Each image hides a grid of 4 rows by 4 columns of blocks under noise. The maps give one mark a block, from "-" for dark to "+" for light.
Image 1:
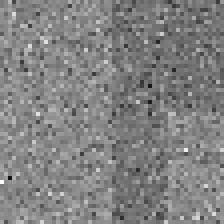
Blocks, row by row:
+ + - -
+ + - -
+ + - +
+ + - +
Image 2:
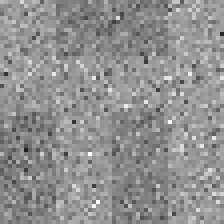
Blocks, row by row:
+ - - +
+ + + +
- + - +
- + - +
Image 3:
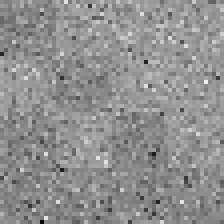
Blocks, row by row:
- + + +
+ - + +
- + - +
- - - -
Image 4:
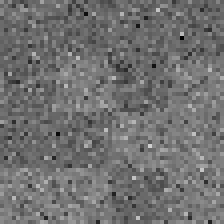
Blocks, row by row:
- - - -
- + - +
- - + +
+ + - +
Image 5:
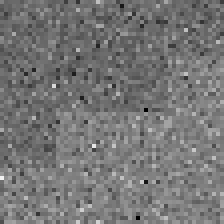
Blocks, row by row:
- - - -
- - - +
- + + +
+ + + +
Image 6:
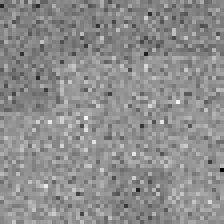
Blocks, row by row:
- - - -
- + + +
+ + + +
+ + - +
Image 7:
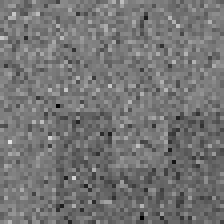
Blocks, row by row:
+ + + +
+ + + +
+ - + -
+ - - -
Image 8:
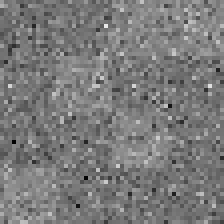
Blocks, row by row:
- - + +
- + - -
- - + -
+ - - -
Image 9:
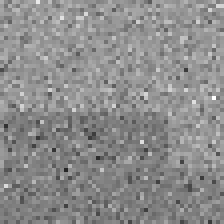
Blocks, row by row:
+ + + +
+ + + +
- - - +
- - - -
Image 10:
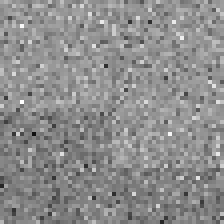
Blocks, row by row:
+ + + +
+ + + +
- - + +
- - - -
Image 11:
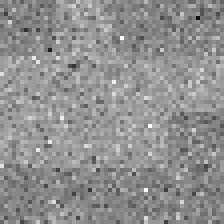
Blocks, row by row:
- + - -
+ + + +
+ + + -
- - - -
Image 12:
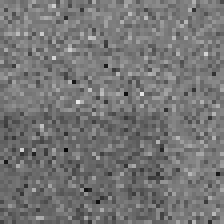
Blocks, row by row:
+ + + +
+ + + +
- - - +
- - - +
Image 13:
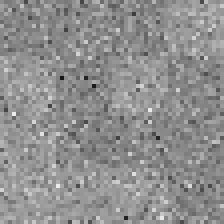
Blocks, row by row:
- - - +
+ - + -
+ - - -
+ + + -
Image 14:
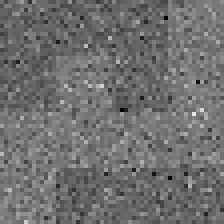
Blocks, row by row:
- - - +
- + - +
+ + + +
+ - - -
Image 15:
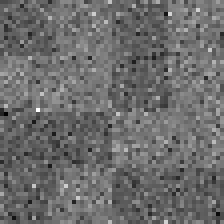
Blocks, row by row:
- + - +
+ + - +
- - + +
- + - -
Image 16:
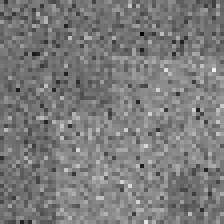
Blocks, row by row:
- - - -
- - + +
- + + +
- + + -
